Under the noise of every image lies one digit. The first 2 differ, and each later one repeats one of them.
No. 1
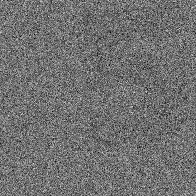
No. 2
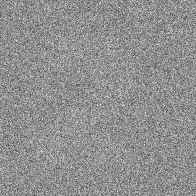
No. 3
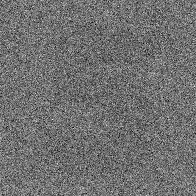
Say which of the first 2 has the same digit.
1
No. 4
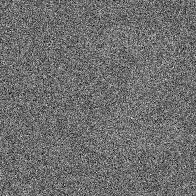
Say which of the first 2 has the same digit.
2
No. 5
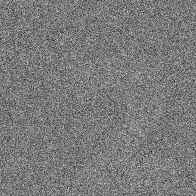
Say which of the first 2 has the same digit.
2
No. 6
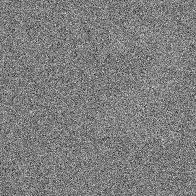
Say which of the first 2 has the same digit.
2
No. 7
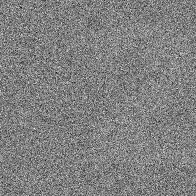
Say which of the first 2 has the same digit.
2
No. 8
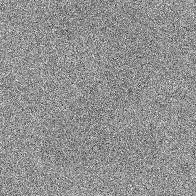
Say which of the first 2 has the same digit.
2
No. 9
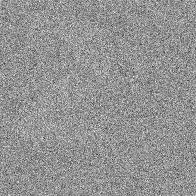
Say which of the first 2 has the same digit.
2
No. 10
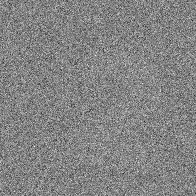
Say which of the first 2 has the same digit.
2
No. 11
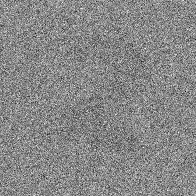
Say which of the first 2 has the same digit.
2
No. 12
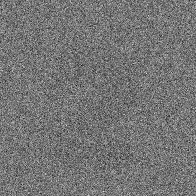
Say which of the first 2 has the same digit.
2
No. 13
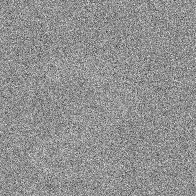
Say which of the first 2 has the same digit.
2
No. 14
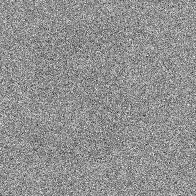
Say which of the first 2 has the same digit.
1
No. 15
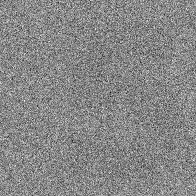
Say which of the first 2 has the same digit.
1
